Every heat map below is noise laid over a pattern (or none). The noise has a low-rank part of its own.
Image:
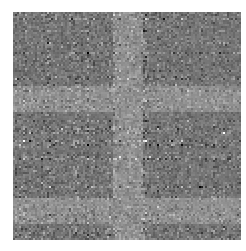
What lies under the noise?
bands of rows crossing bands of columns
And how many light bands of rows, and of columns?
2 and 1
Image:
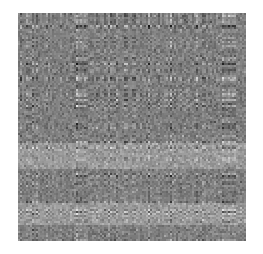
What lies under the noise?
bands of rows
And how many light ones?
2
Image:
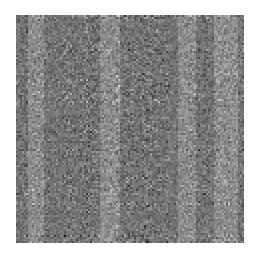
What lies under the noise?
bands of columns
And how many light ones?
4
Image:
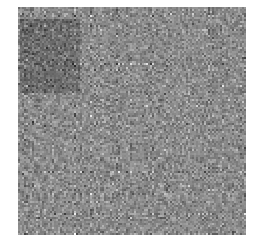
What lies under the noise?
one block
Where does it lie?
top left
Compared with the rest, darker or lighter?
darker
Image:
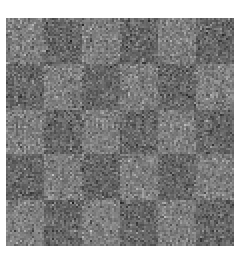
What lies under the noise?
a checkerboard
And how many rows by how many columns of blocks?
5 by 6
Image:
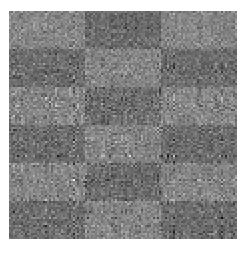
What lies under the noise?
a checkerboard
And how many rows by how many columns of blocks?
6 by 3
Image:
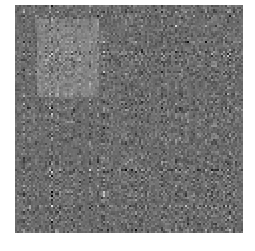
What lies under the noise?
one block
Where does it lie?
top left
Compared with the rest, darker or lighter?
lighter
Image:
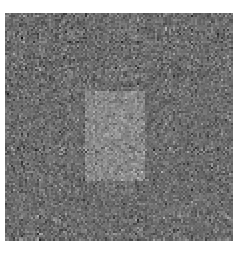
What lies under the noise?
one block
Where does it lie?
centre
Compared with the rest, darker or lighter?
lighter
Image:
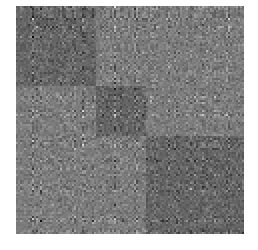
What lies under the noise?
blocks along the diagonal
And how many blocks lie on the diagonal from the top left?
3
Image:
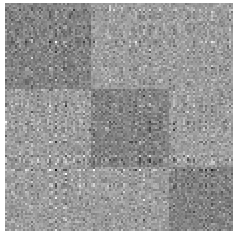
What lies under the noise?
blocks along the diagonal
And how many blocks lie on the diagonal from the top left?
3
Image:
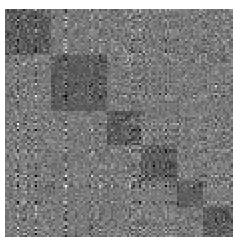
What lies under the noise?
blocks along the diagonal
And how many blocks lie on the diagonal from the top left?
6
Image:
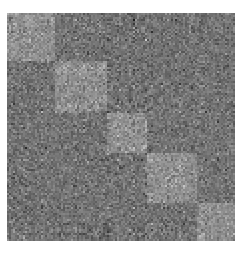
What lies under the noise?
blocks along the diagonal
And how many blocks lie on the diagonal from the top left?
5
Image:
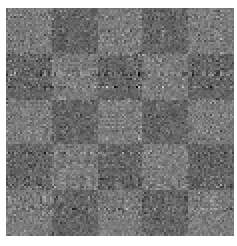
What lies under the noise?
a checkerboard
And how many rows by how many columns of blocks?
5 by 5
